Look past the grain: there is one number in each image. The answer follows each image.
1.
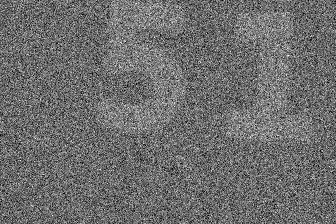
51
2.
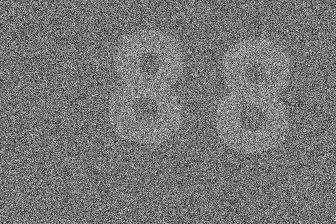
88
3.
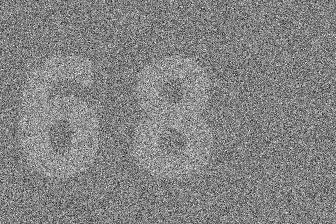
68
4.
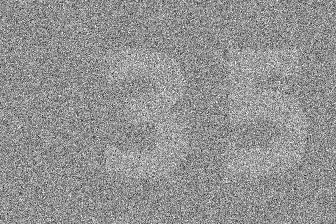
35
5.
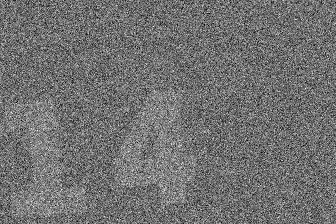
14
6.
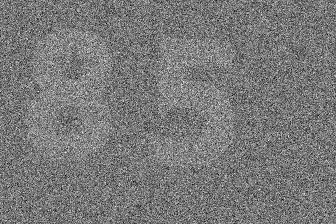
85
